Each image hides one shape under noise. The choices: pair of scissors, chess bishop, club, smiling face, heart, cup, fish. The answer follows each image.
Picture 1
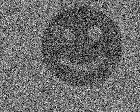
smiling face
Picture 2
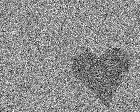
heart
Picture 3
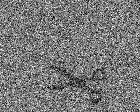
pair of scissors
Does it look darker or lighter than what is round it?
darker
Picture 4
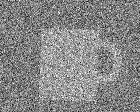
cup
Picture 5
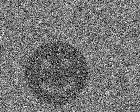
smiling face
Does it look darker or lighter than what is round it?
darker
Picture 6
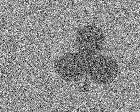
club
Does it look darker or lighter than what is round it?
darker
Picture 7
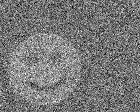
smiling face
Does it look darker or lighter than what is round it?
lighter
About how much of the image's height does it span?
two thirds
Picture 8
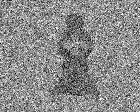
chess bishop
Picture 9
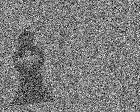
chess bishop
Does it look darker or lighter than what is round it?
darker
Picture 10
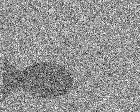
fish
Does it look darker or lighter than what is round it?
darker
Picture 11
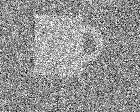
cup
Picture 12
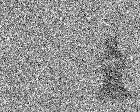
chess bishop
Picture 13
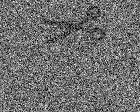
pair of scissors
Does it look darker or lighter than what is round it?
darker
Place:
top middle
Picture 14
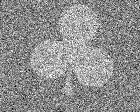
club
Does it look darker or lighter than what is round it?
lighter
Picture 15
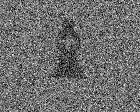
chess bishop
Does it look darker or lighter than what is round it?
darker
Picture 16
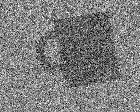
cup
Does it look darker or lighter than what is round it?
darker
